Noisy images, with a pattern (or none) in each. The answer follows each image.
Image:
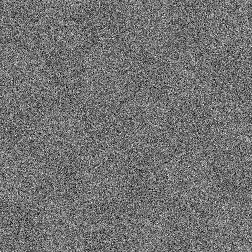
a checkerboard
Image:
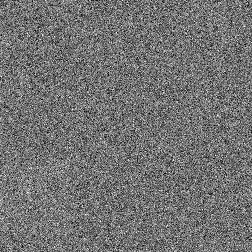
one block
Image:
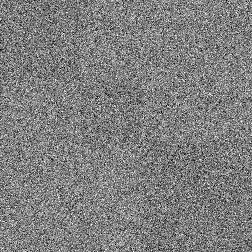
blocks along the diagonal
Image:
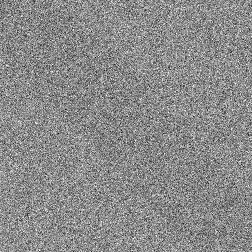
a diagonal band
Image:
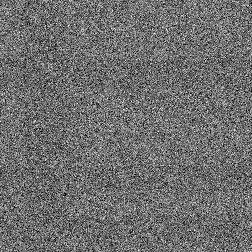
bands of rows crossing bands of columns
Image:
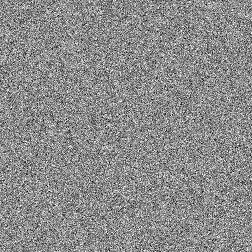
only noise
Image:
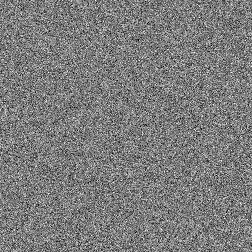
only noise
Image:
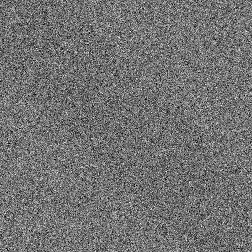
a diagonal band
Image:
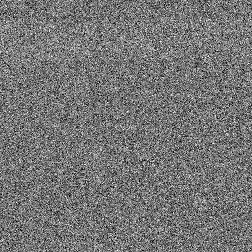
one band of rows
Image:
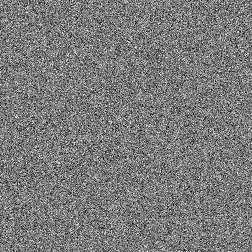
only noise
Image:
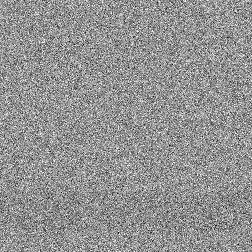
one band of rows
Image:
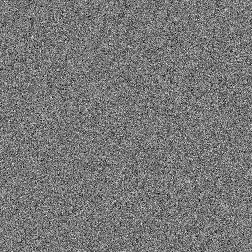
only noise
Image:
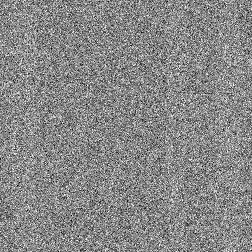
bands of columns
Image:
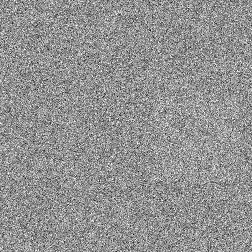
one block
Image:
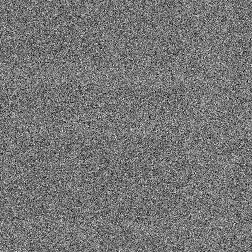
bands of rows crossing bands of columns
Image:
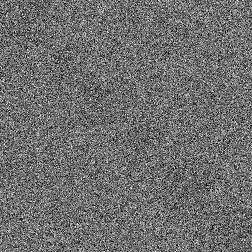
blocks along the diagonal
